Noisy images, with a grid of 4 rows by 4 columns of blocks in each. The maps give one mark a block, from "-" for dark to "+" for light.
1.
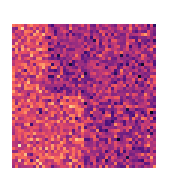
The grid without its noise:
+ - - -
+ - - -
+ + - -
+ + - -
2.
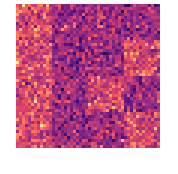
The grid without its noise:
+ - - -
+ - - +
+ - + -
+ - - +
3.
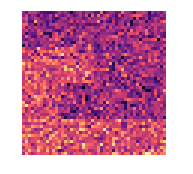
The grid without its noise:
- - - -
+ + - -
+ - - -
+ + + +
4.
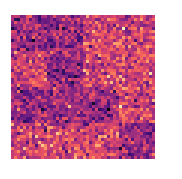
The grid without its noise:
- - + +
+ - + +
- - - +
+ + + -
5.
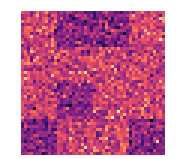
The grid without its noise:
+ - - +
+ + + +
+ - + +
- + + -
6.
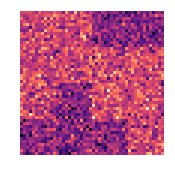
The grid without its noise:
+ + - -
+ + + +
+ - + +
- - - +
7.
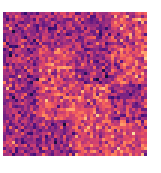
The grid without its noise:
- - - +
- + - +
- + + -
- - + +
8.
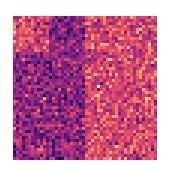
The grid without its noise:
+ - + +
- - + +
- - + +
- - + +
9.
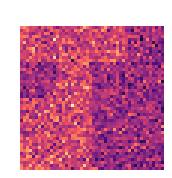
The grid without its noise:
+ + + -
- + - -
+ + - -
+ + - -
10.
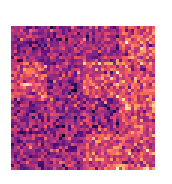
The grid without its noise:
- - - +
+ - + +
- - - +
- - + +
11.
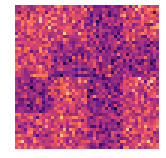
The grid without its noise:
+ + - +
+ - - -
- + - +
+ + - +
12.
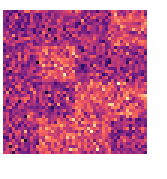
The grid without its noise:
- - - +
- + - -
- - + +
- + + -
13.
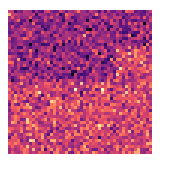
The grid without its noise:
- - - -
- - - +
+ + + +
+ + + +
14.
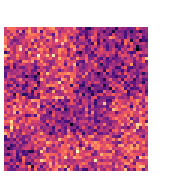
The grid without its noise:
+ + - -
- + - -
+ - - +
- + + +
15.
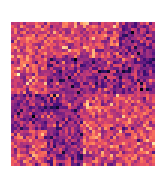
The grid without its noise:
+ + + -
+ - - -
- - + +
+ - + +
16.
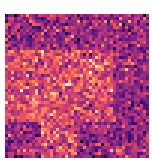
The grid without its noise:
- - - -
+ + + -
+ + + -
- + - -
